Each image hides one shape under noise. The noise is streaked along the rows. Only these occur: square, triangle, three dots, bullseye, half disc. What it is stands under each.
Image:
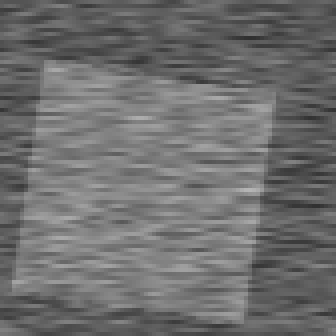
light square
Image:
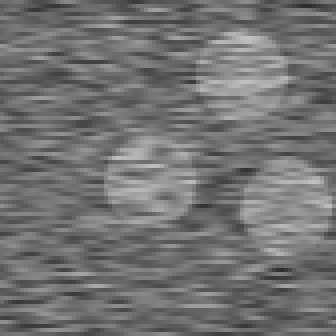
light three dots
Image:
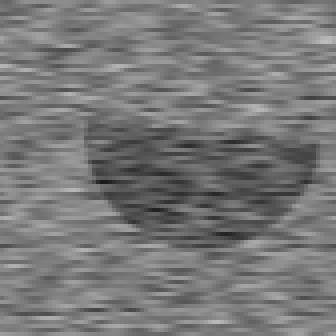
dark half disc
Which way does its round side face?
down
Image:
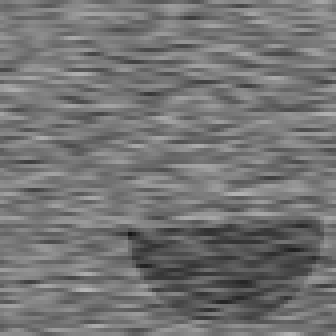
dark half disc
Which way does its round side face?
down
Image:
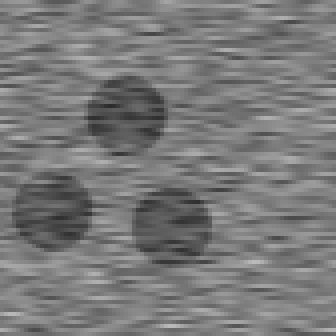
dark three dots
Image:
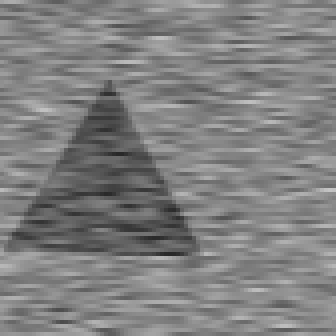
dark triangle
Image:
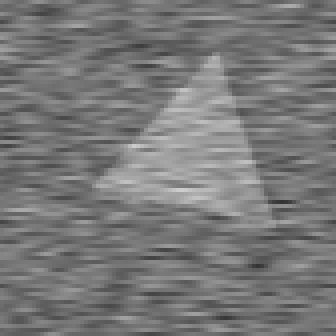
light triangle
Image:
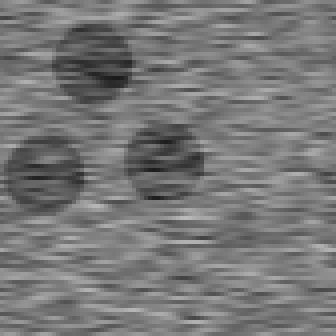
dark three dots
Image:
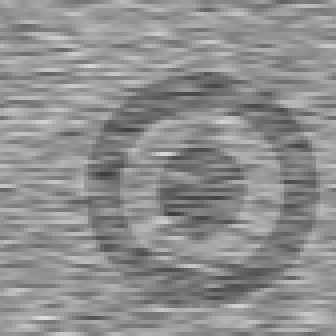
dark bullseye
